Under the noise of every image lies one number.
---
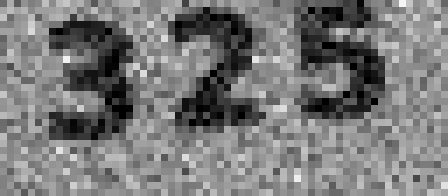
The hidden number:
325
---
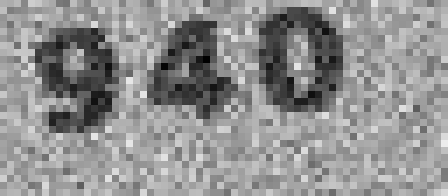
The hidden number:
940
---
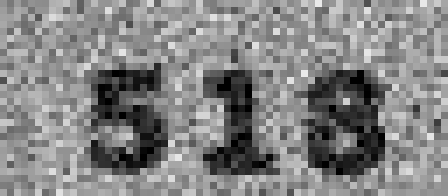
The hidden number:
518
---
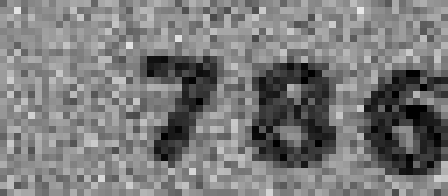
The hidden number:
786
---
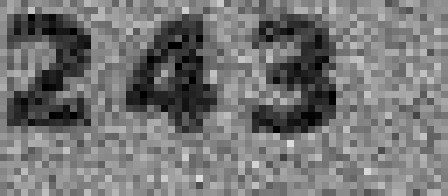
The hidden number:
243
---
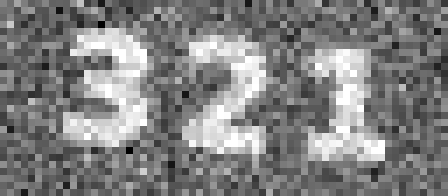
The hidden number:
321
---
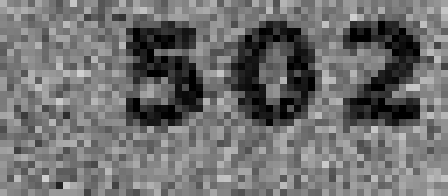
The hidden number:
502
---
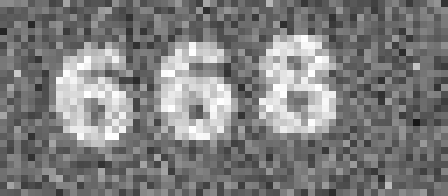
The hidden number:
668
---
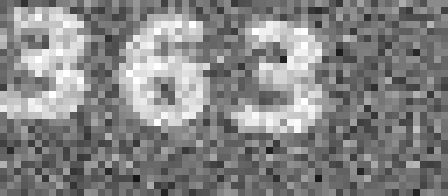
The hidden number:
363
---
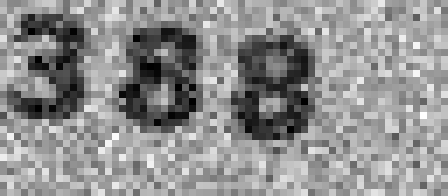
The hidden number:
388
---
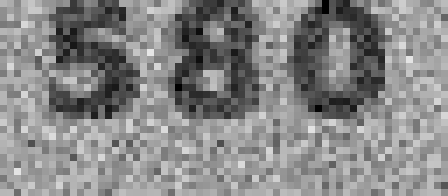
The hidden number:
580
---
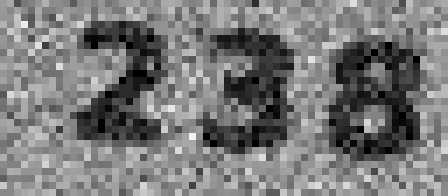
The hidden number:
238
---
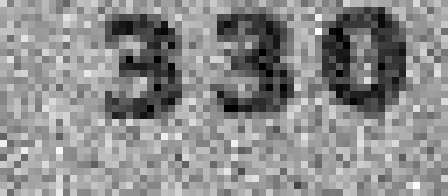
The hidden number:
330
